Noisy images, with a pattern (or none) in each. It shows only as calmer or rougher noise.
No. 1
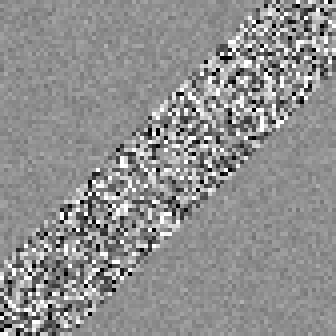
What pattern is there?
a diagonal band
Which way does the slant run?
bottom left to top right
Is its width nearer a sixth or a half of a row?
a half
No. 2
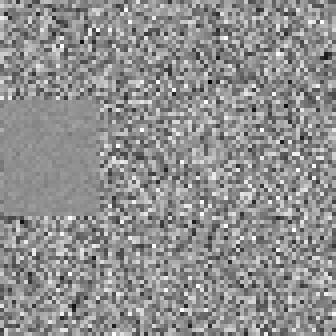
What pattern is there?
one block
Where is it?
middle left
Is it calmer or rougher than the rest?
calmer
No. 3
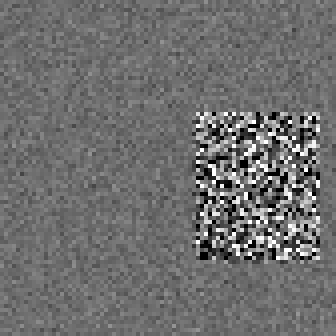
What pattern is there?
one block
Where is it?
middle right
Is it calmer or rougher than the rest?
rougher
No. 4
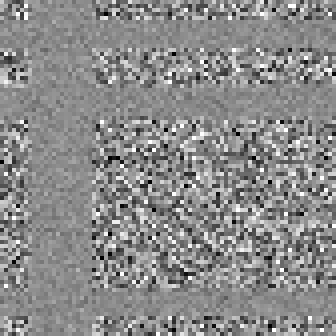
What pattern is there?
bands of rows crossing bands of columns
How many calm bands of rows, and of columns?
3 and 1
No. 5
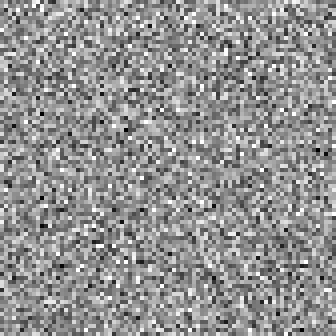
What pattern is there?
only noise
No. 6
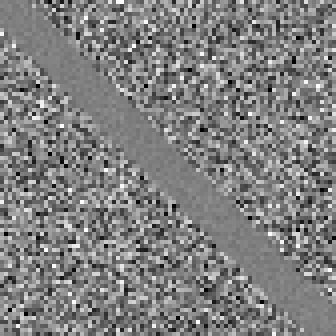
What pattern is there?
a diagonal band
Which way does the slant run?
top left to bottom right
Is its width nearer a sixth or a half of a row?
a sixth
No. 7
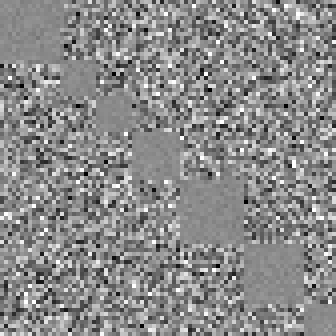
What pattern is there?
blocks along the diagonal
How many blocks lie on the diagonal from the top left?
7
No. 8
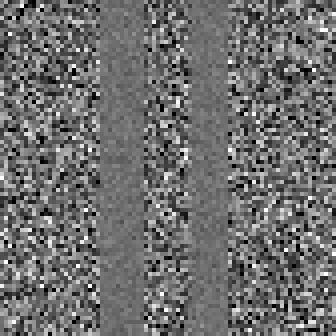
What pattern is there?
bands of columns
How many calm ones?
2
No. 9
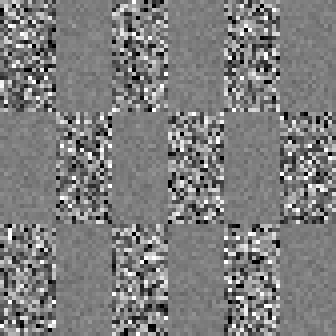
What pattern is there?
a checkerboard
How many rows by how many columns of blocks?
3 by 6
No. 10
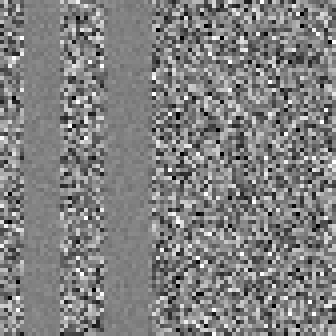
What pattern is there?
bands of columns
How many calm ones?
2
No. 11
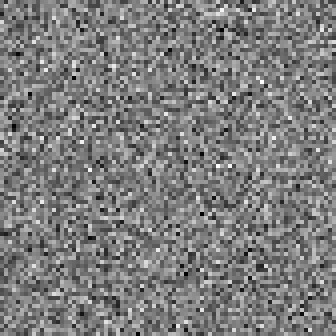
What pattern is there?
only noise
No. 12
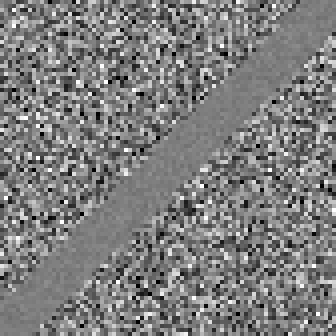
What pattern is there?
a diagonal band
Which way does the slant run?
bottom left to top right
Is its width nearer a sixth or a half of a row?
a sixth
